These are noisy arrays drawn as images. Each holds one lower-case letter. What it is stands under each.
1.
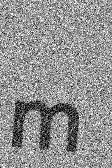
dark m
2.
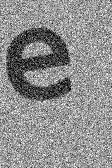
dark e
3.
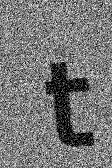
dark t
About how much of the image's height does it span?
half
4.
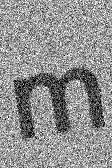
dark m
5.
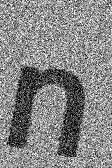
dark n
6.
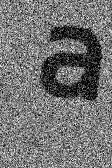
dark a
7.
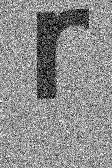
dark r
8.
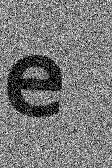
dark e
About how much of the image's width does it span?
half
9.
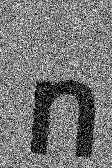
dark n
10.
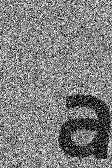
dark a
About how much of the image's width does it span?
half
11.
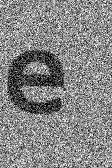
dark e
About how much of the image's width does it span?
half
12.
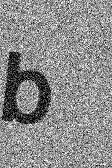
dark b, middle left
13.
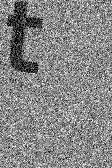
dark t, top left
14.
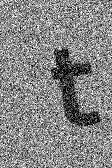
dark t
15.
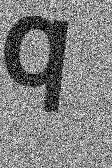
dark q
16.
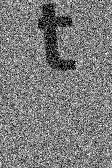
dark t, top middle
